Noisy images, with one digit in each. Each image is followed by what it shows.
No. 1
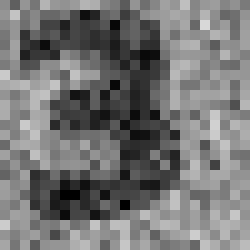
3
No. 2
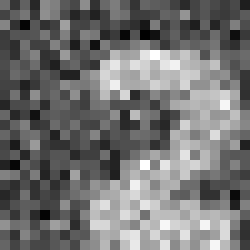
2
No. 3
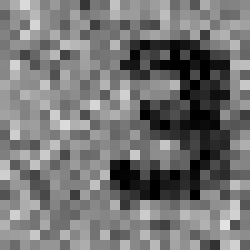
3
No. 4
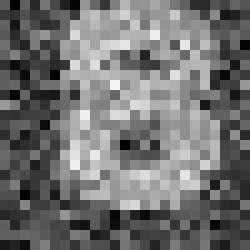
8
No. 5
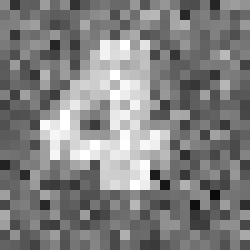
4
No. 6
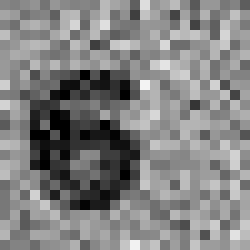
6
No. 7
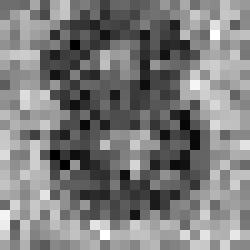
8
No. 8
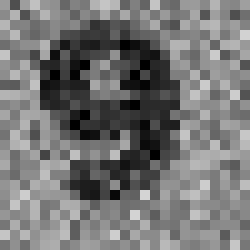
9
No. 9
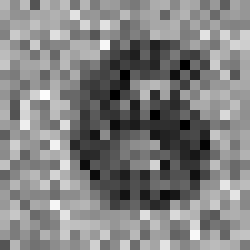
6
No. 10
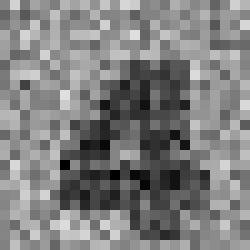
4
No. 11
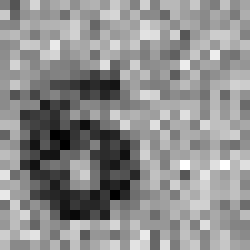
6
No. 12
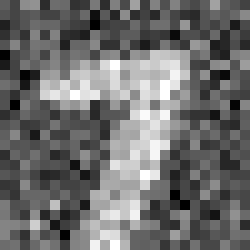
7
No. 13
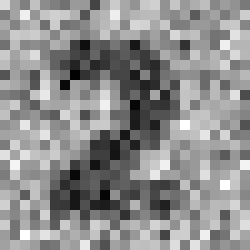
2
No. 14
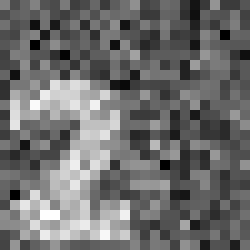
2
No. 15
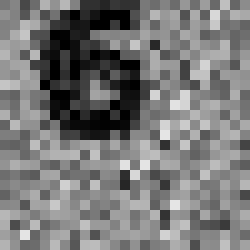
6
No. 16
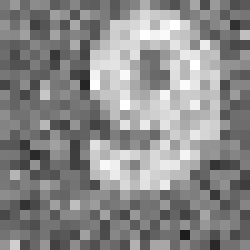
9
